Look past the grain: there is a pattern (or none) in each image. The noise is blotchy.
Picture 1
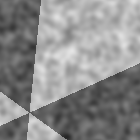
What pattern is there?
spokes from one point
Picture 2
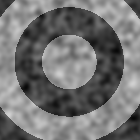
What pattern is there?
rings round one point
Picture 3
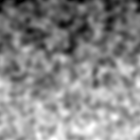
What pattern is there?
a smooth slope
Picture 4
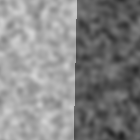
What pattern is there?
a sharp edge
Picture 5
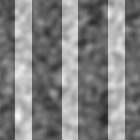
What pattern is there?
vertical stripes
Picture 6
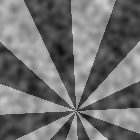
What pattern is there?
spokes from one point
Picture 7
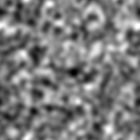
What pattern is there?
only noise
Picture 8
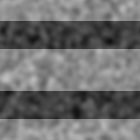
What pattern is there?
horizontal stripes
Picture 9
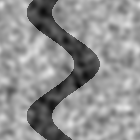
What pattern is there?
a wavy band
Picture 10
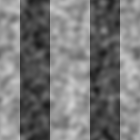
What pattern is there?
vertical stripes
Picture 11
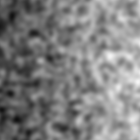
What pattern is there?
a smooth slope
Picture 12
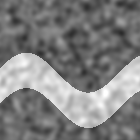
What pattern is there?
a wavy band
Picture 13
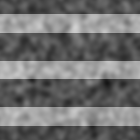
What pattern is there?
horizontal stripes
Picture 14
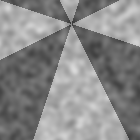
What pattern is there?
spokes from one point
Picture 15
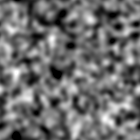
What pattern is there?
only noise
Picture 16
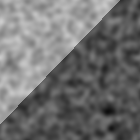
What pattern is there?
a sharp edge
